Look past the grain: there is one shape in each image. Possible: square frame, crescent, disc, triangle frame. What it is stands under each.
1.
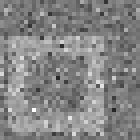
square frame
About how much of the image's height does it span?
two thirds
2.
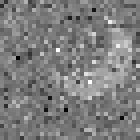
crescent
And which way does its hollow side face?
up and left
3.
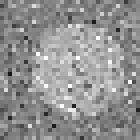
disc
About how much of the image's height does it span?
two thirds
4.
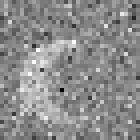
crescent
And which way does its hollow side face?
right
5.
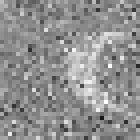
crescent
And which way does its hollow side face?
right
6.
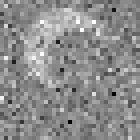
crescent
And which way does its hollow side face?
down and right
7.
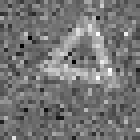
triangle frame
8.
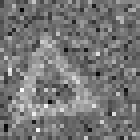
triangle frame
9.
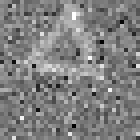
triangle frame
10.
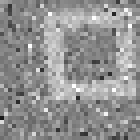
square frame
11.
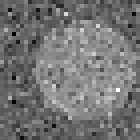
disc
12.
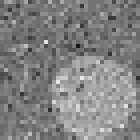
disc
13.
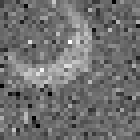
crescent
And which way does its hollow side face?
up and left
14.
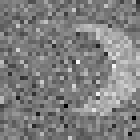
crescent
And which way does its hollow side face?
left
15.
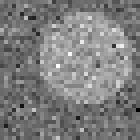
disc
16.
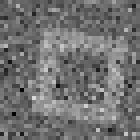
square frame
